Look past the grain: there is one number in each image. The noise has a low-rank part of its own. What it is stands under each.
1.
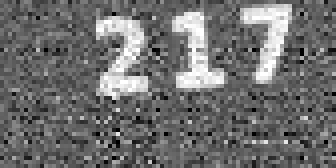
217
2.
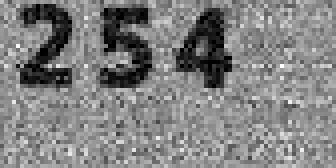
254
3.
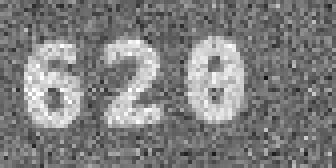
620
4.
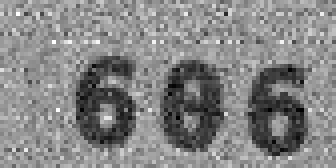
606
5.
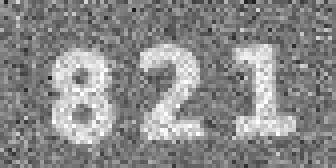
821
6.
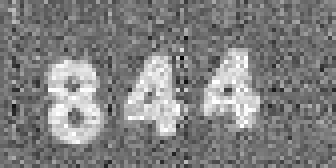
844
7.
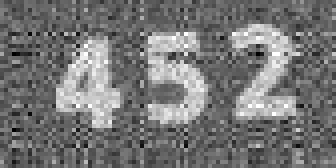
452
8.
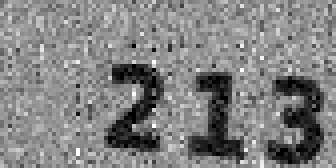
213
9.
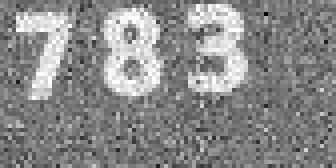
783
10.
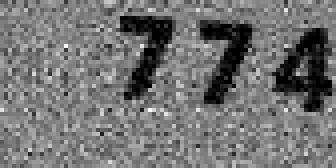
774
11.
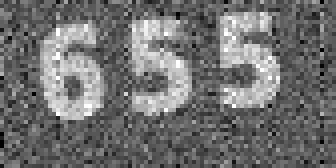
655
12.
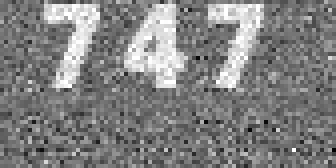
747
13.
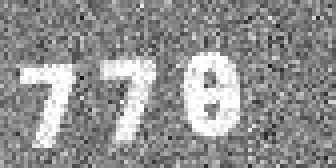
770
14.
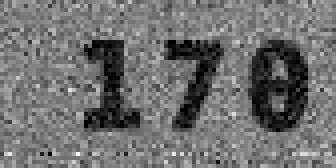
170
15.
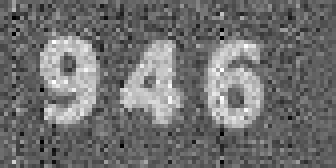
946
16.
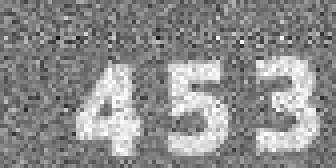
453
